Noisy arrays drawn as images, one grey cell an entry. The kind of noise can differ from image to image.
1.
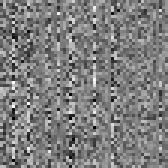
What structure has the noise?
columns of uneven size
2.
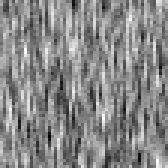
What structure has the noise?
streaked along the columns
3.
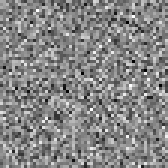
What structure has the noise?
independent entries
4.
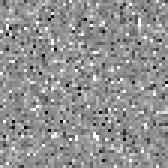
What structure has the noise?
heavy tails
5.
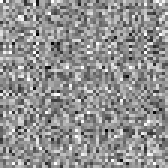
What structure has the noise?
low rank plus noise
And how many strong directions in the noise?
three or four
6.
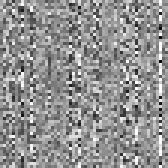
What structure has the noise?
columns of uneven size
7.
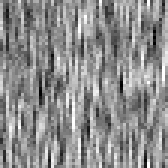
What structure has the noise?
streaked along the columns
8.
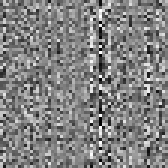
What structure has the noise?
columns of uneven size
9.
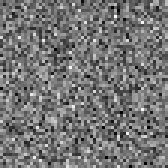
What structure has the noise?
independent entries
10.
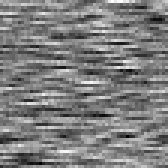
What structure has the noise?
streaked along the rows
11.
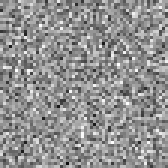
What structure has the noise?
independent entries
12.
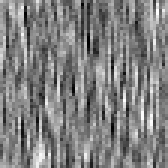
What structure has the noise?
streaked along the columns
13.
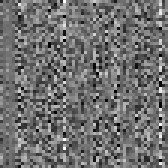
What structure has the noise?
columns of uneven size
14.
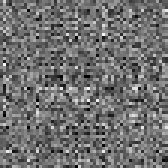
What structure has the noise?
low rank plus noise
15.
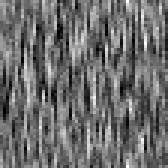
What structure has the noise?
streaked along the columns
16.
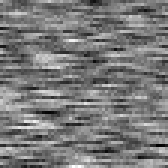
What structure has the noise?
streaked along the rows
